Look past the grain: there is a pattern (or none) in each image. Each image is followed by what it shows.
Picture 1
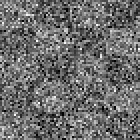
a checkerboard
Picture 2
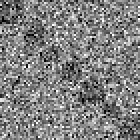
blocks along the diagonal
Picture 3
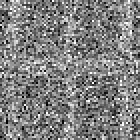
bands of rows crossing bands of columns
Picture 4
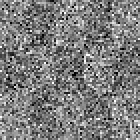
a checkerboard
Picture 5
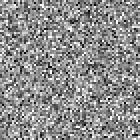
only noise
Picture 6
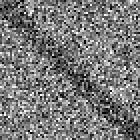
a diagonal band
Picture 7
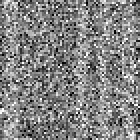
bands of columns
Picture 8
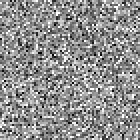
only noise
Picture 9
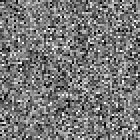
only noise
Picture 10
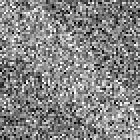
a diagonal band
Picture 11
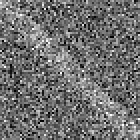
a diagonal band
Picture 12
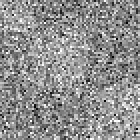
blocks along the diagonal
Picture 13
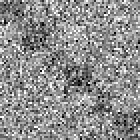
blocks along the diagonal
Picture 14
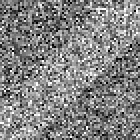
a diagonal band
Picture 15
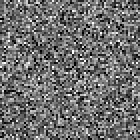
only noise
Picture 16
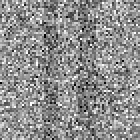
bands of columns
